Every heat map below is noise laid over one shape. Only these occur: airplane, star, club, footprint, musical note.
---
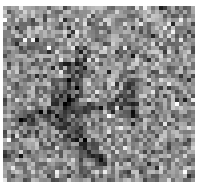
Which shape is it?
airplane
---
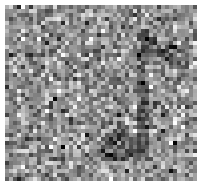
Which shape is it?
musical note
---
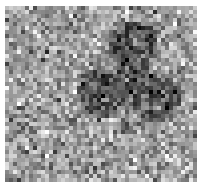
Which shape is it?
club
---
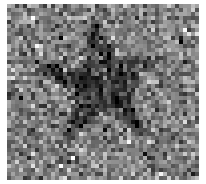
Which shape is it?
star
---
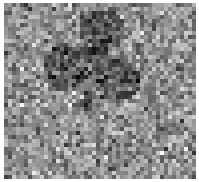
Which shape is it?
club
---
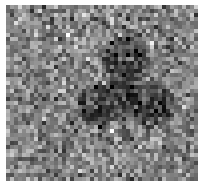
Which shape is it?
club
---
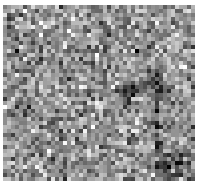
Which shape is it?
musical note
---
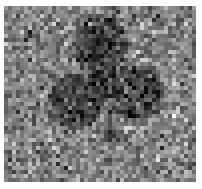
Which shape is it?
club
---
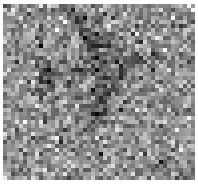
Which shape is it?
airplane
